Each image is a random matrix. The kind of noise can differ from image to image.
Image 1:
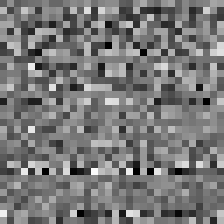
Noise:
rows of uneven size
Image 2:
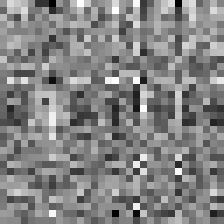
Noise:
low rank plus noise
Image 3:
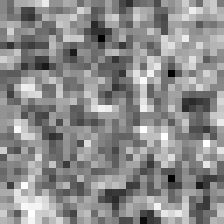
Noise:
blotchy
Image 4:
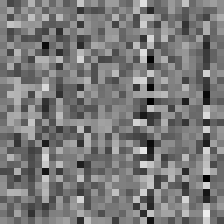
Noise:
columns of uneven size
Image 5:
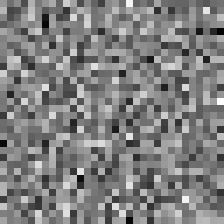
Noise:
low rank plus noise
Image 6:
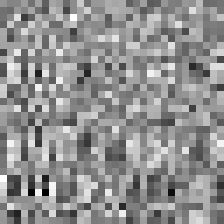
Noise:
low rank plus noise
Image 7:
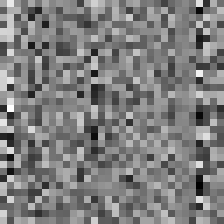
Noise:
columns of uneven size
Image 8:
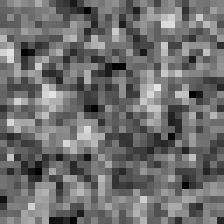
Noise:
blotchy
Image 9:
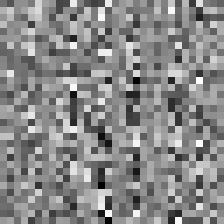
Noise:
columns of uneven size
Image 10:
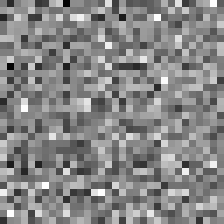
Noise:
low rank plus noise
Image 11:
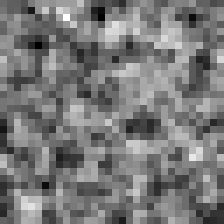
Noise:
blotchy
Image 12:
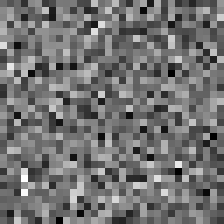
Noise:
independent entries
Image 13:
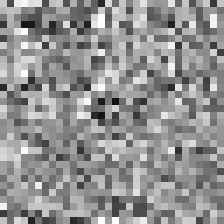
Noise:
low rank plus noise
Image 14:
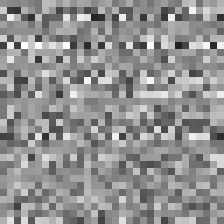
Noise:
rows of uneven size
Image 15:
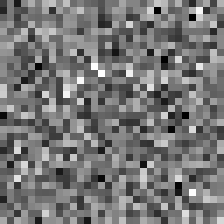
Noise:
independent entries
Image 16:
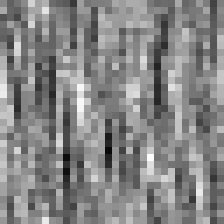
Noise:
streaked along the columns
